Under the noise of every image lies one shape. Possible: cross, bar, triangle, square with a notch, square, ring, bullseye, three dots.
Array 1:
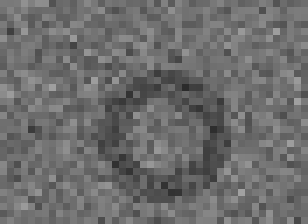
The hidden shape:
ring
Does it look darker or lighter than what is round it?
darker
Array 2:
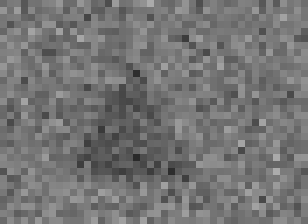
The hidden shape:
triangle
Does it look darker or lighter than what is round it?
darker
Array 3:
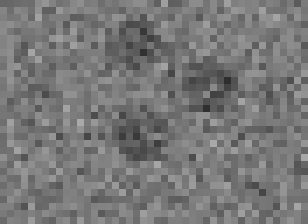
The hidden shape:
three dots
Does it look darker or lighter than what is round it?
darker
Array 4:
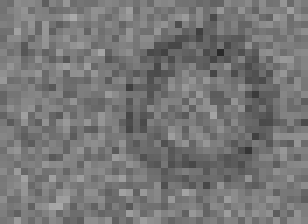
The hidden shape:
ring
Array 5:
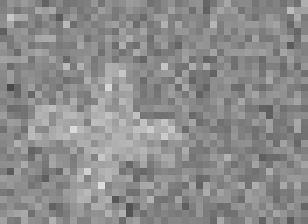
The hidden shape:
cross
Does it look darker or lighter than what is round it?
lighter
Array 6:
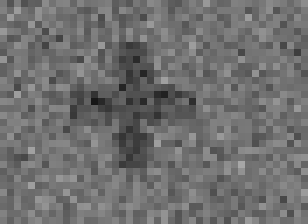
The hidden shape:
cross
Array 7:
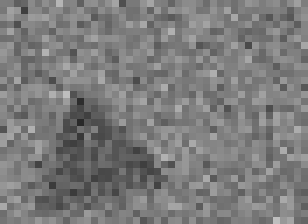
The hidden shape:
triangle
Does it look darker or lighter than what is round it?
darker
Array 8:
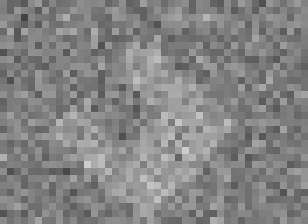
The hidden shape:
square with a notch
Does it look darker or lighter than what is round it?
lighter
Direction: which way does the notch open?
up and left
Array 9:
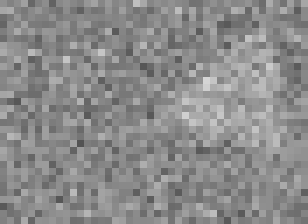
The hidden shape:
triangle
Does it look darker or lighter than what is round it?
lighter
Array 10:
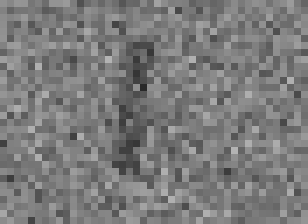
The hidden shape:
bar
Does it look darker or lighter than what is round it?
darker
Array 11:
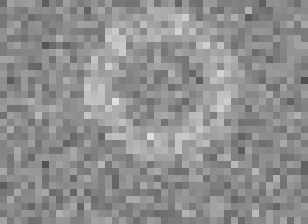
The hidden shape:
ring
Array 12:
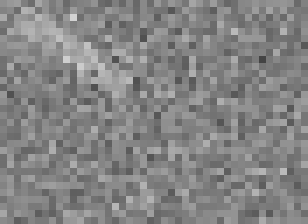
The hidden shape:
bar
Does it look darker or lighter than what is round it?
lighter
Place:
top left
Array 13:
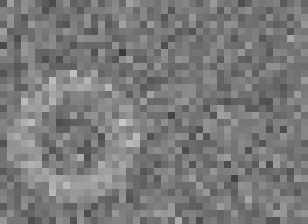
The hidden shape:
ring
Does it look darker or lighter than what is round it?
lighter
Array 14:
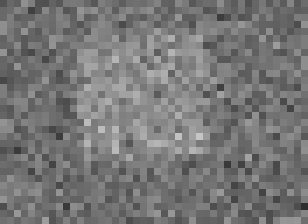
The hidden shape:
square
